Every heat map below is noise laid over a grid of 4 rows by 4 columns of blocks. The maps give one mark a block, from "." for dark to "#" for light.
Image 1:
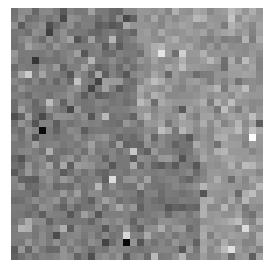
..##
..##
...#
...#
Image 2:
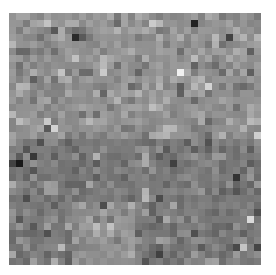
####
####
....
.#..
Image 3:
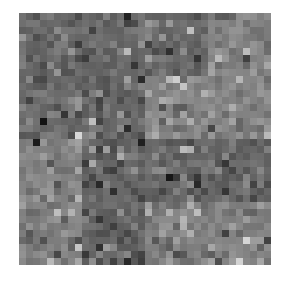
...#
..##
#...
#.##
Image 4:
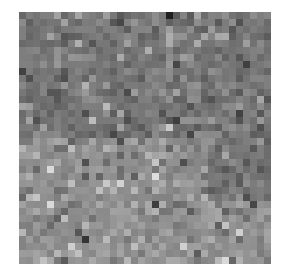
....
....
###.
####
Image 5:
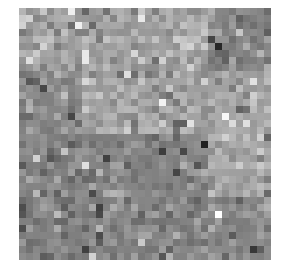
###.
.###
...#
....
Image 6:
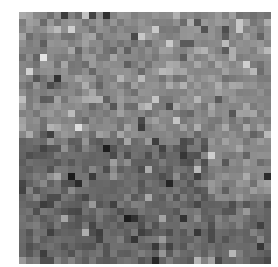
####
####
...#
....
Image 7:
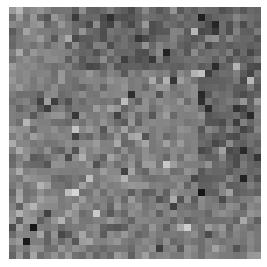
#...
###.
###.
####
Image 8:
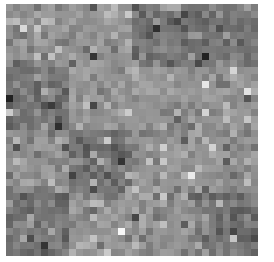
##..
.###
#.##
.##.
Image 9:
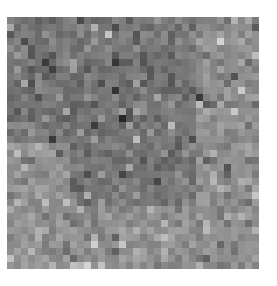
...#
...#
#..#
####
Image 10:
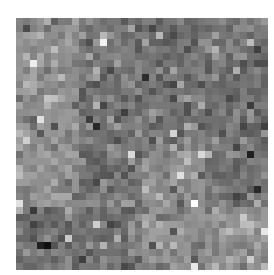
#...
#...
#.#.
..##
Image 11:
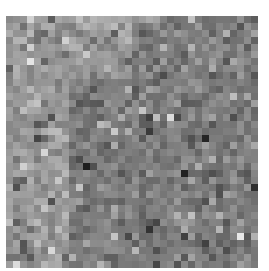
##..
#...
#...
#...
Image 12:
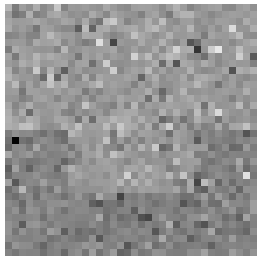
####
####
.##.
....
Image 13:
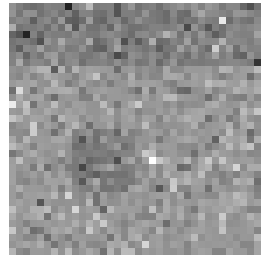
....
####
#.##
####
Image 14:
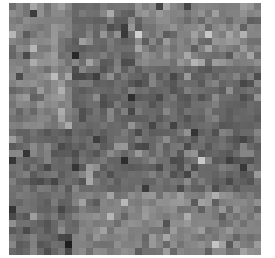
#.##
#...
....
.###
